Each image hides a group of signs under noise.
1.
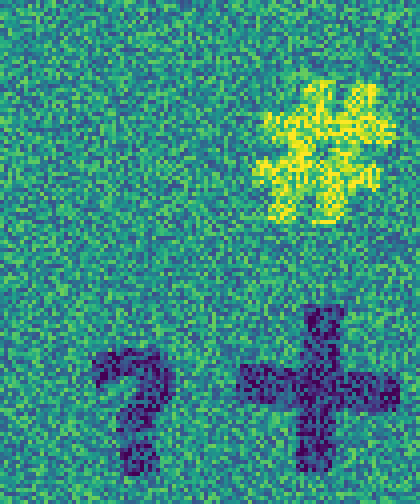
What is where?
top right: light hash sign; bottom left: dark question mark; bottom right: dark plus sign
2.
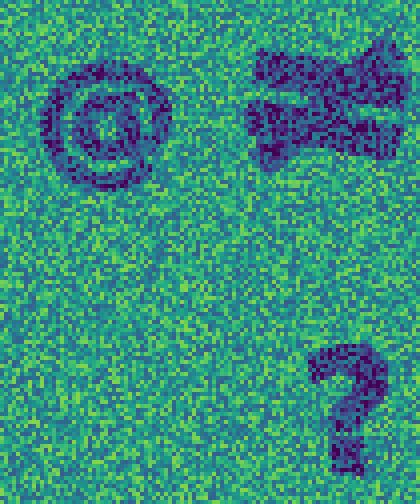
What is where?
top left: dark at sign; top right: dark not-equal sign; bottom right: dark question mark
